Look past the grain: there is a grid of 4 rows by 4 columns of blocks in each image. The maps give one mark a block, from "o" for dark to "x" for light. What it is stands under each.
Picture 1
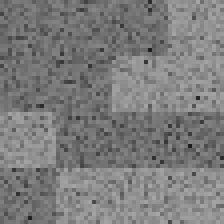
ooox
ooxx
xooo
oxxx
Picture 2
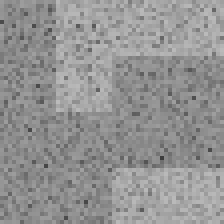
oxxx
oxoo
oooo
ooxx
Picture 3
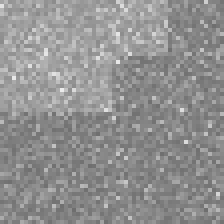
xxxo
xxoo
oooo
oooo
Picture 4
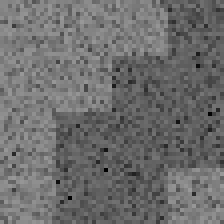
xxxo
xxoo
xooo
xoox
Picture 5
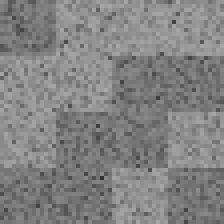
oxxx
xxoo
xoox
ooxo
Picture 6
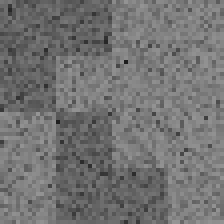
ooxx
oxxx
xoxx
xoox
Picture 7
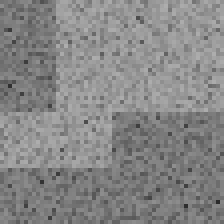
oxxx
oxxx
xxoo
oooo
